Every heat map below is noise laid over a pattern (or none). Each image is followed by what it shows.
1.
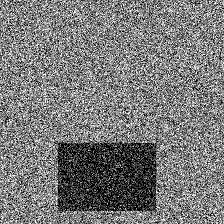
one block
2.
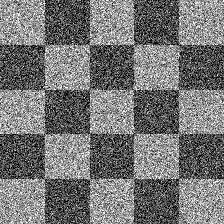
a checkerboard
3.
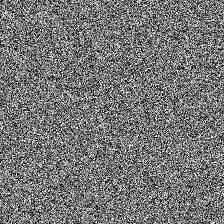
only noise
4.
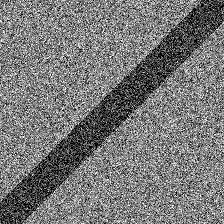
a diagonal band
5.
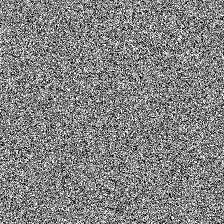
only noise
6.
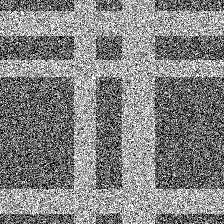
bands of rows crossing bands of columns
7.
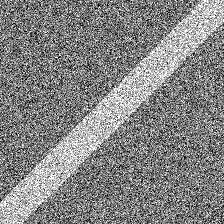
a diagonal band
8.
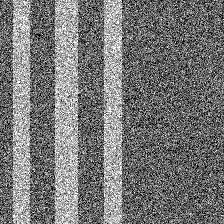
bands of columns
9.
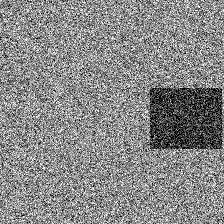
one block
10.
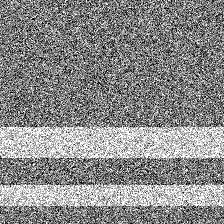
bands of rows
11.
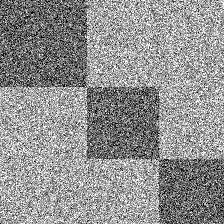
blocks along the diagonal
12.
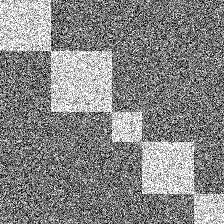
blocks along the diagonal
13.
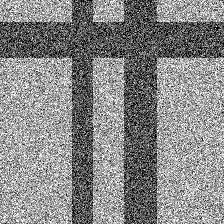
bands of rows crossing bands of columns
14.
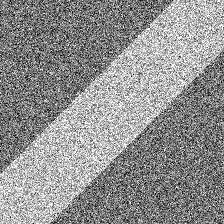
a diagonal band
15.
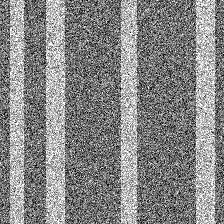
bands of columns
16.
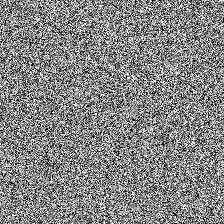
only noise
